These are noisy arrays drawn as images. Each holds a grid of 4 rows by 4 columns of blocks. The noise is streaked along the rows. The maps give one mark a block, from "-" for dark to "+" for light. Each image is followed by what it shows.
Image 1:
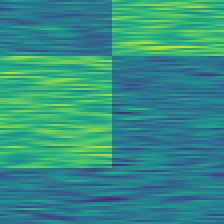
- - + +
+ + - -
+ + - -
- - - -
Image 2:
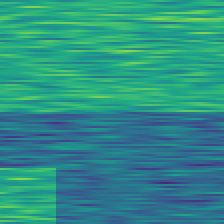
+ + + +
+ + + +
- - - -
+ - - -
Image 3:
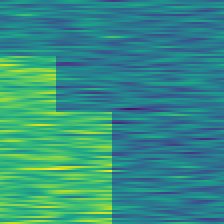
- - - -
+ - - -
+ + - -
+ + - -
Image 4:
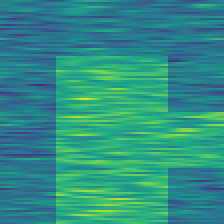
- - - -
- + + -
- + + +
- + + -
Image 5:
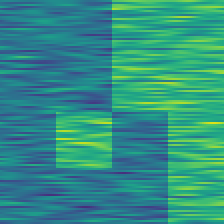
- - + +
- - + +
- + - +
- - - +
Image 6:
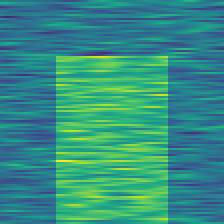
- - - -
- + + -
- + + -
- + + -
